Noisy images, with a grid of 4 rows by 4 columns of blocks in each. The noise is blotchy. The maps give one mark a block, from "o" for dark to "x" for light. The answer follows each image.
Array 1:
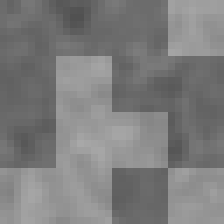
o o o x
o x o o
o x x o
x x o x
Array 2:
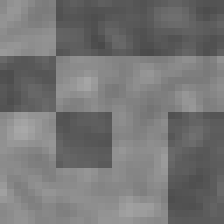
x o o o
o x x x
x o x o
x x x o
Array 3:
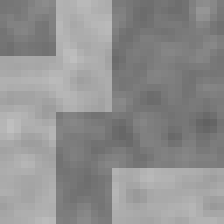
o x o o
x x o o
x o o o
x o x x
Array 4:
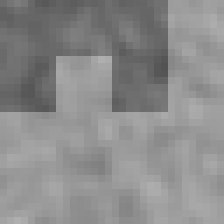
o o o x
o x o x
x x x x
x x x x
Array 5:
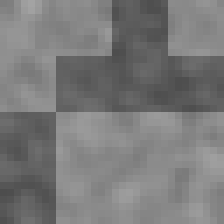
x x o x
x o o o
o x x x
o x x x
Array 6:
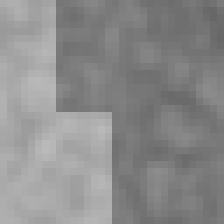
x o o o
x o o o
x x o o
x x o o
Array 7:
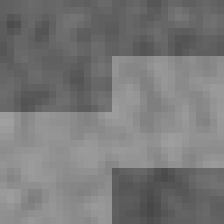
o o o o
o o x x
x x x x
x x o o
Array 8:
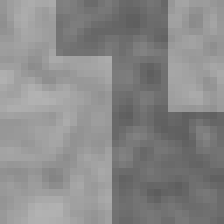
x o o x
x x o x
x x o o
x x o o
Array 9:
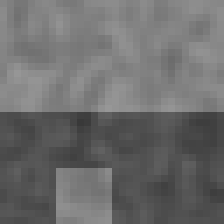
x x x x
x x x x
o o o o
o x o o
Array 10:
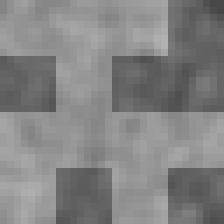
x x x o
o x o o
x x x x
x o x o
